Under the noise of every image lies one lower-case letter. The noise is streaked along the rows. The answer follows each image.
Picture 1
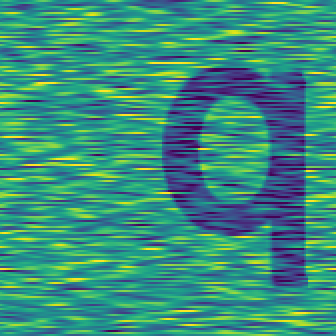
q
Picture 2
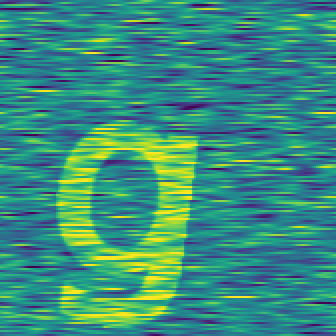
g
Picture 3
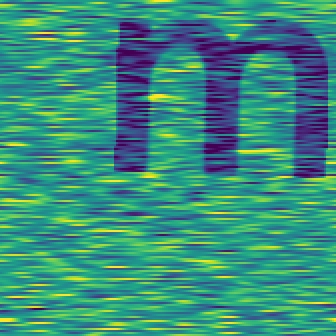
m
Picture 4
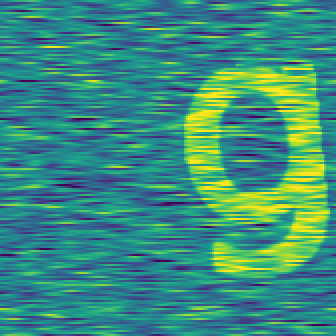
g
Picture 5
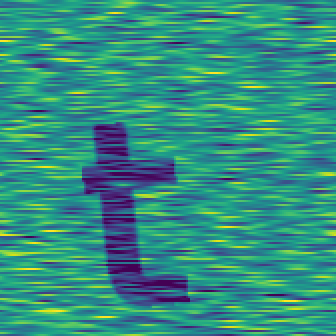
t
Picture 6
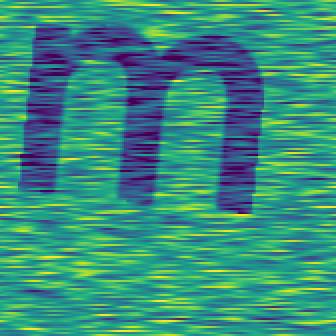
m
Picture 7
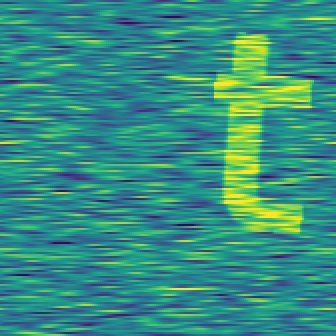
t
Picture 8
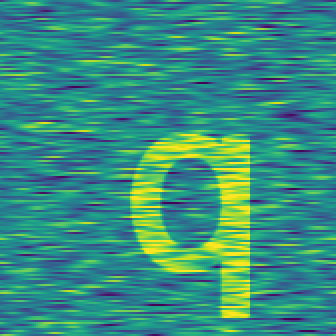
q
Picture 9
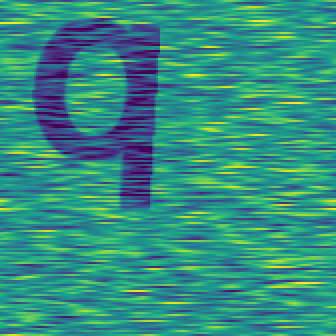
q
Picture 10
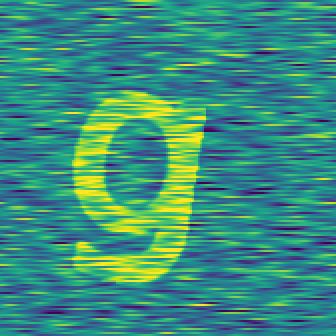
g
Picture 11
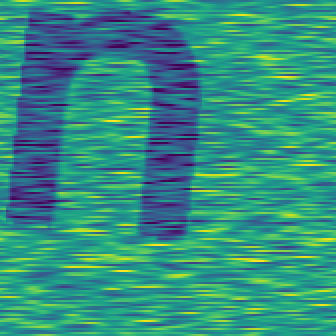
n
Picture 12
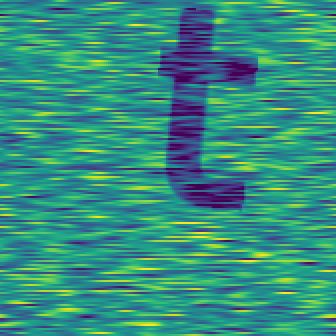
t
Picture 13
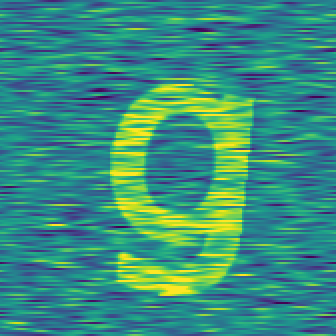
g
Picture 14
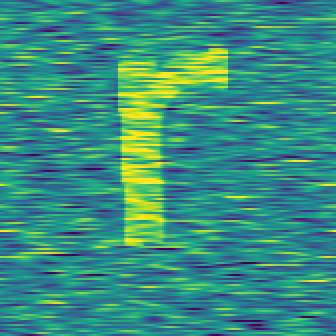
r
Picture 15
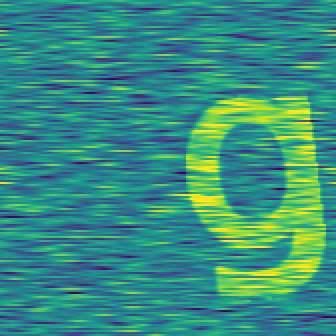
g
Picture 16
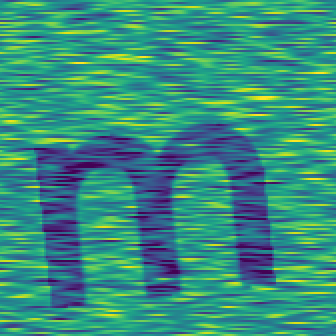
m
